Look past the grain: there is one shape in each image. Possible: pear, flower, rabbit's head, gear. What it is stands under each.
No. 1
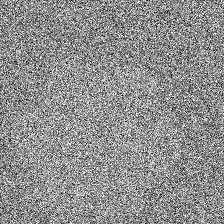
flower
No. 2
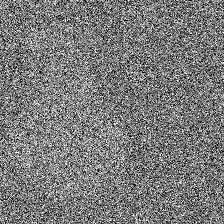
pear
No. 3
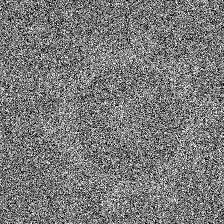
gear
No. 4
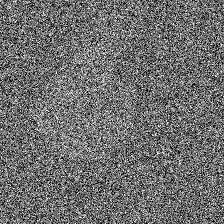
pear
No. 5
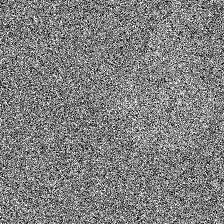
pear
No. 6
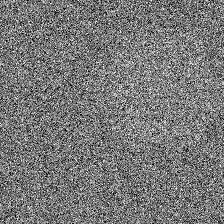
flower
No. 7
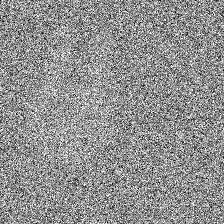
rabbit's head
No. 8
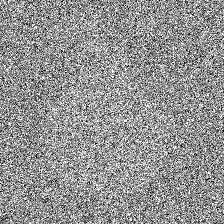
pear
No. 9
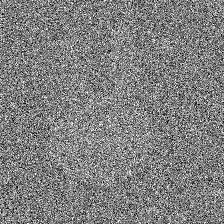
rabbit's head
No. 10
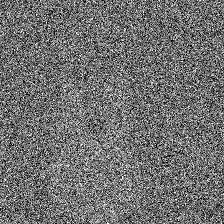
rabbit's head
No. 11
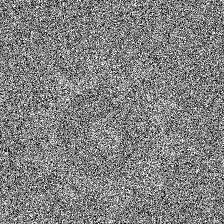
gear
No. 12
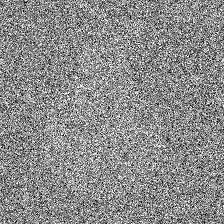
pear
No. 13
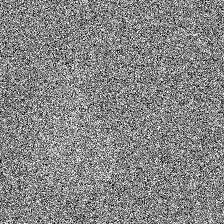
pear
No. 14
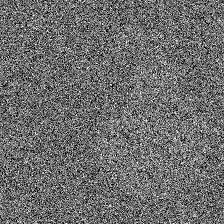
pear
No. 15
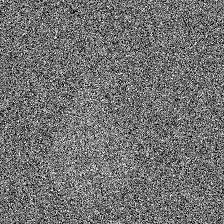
pear
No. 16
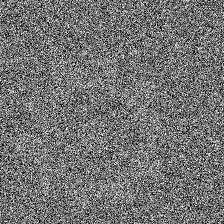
gear
